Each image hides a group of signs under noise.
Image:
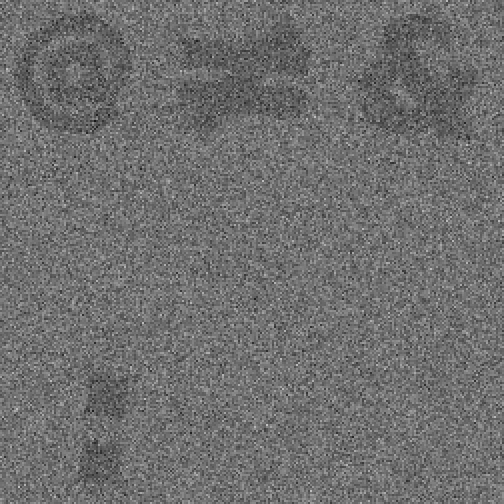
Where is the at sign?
top left
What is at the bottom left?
colon
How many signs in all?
4
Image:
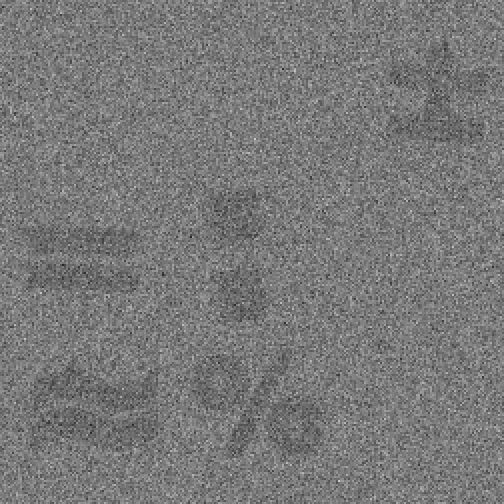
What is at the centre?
colon
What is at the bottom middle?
percent sign
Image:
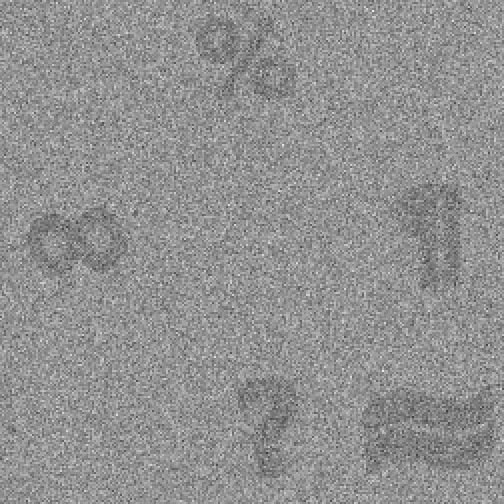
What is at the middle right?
pilcrow
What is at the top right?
nothing
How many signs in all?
5
